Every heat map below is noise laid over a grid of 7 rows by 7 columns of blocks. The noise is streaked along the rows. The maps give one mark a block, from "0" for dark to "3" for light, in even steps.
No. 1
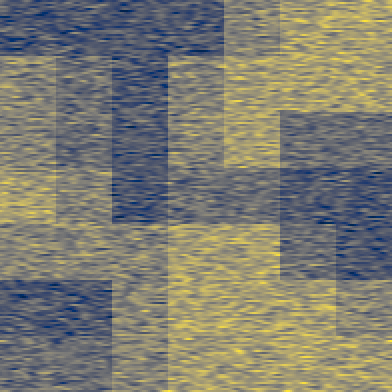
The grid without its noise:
0 0 0 0 2 3 3
2 1 0 2 3 3 3
2 1 0 2 3 1 1
3 2 0 1 1 0 0
2 2 2 3 3 1 0
0 0 2 3 3 3 2
1 1 2 3 3 3 3
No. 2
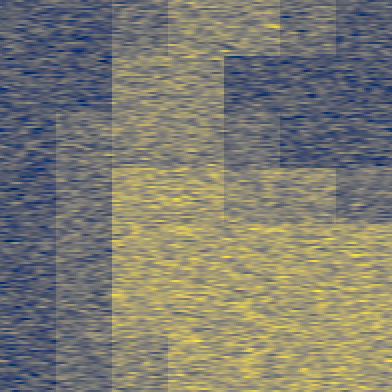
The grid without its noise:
0 0 1 2 2 1 0
0 0 2 2 0 0 0
0 1 2 2 1 0 0
0 1 3 3 2 2 1
0 1 3 3 3 3 3
0 1 3 3 3 3 3
0 1 2 3 3 3 3
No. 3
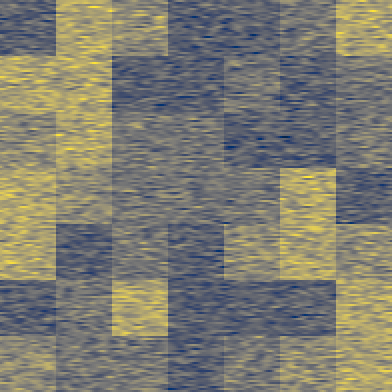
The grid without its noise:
0 3 2 0 0 1 3
3 3 0 0 1 0 1
2 3 1 1 0 0 1
3 2 1 1 1 3 0
3 0 1 0 2 3 2
0 1 3 0 0 0 3
2 1 1 0 1 2 3
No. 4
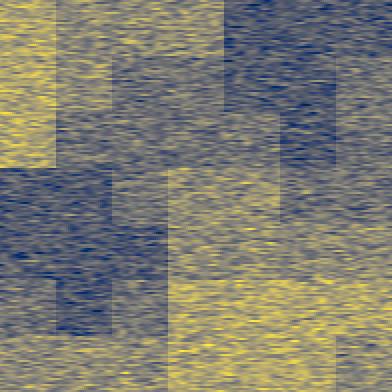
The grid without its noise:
3 2 2 2 0 0 0
3 2 1 1 0 0 1
3 1 1 1 1 0 1
0 0 1 2 2 1 1
0 0 0 2 2 2 2
1 0 1 3 3 3 3
2 2 2 3 3 3 2
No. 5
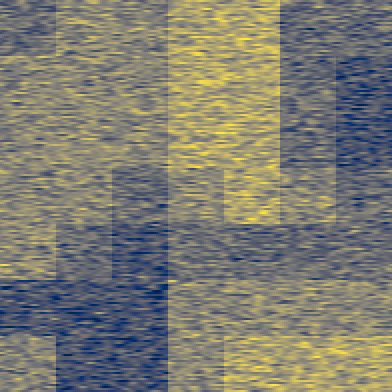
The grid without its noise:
1 2 2 3 3 1 1
2 2 2 3 3 1 0
2 2 2 3 3 1 0
2 2 1 2 3 2 1
2 1 0 1 1 1 1
0 0 0 2 2 2 2
2 0 0 2 3 3 3
